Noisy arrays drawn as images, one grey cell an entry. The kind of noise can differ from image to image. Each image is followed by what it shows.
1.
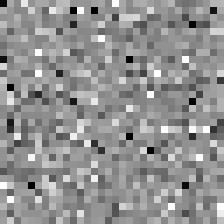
heavy tails
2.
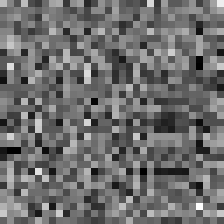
low rank plus noise
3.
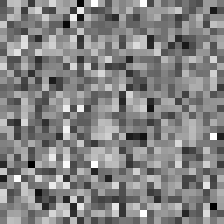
low rank plus noise
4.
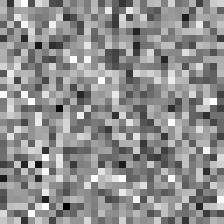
independent entries
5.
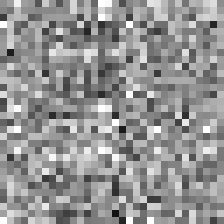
low rank plus noise
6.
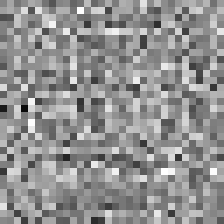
low rank plus noise
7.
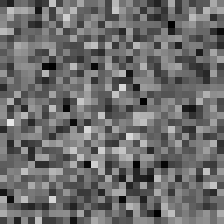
independent entries
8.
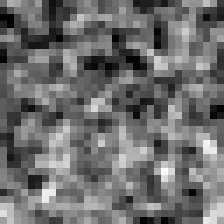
blotchy
